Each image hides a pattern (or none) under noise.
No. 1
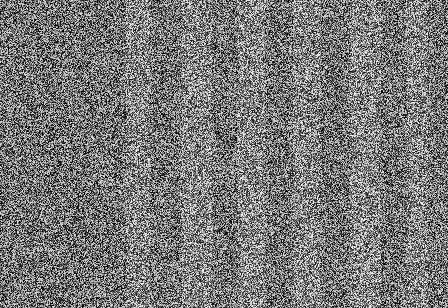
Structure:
bands of columns
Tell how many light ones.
6
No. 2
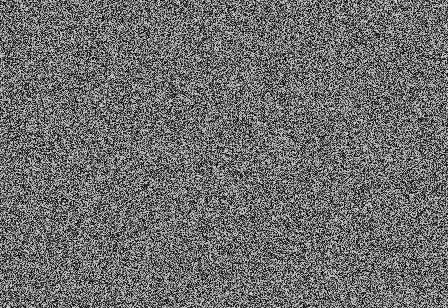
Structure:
only noise
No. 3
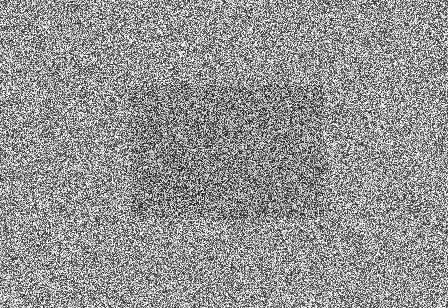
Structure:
one block
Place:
centre
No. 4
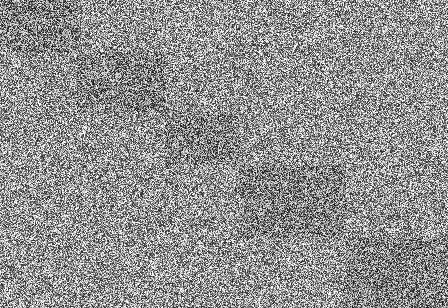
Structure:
blocks along the diagonal
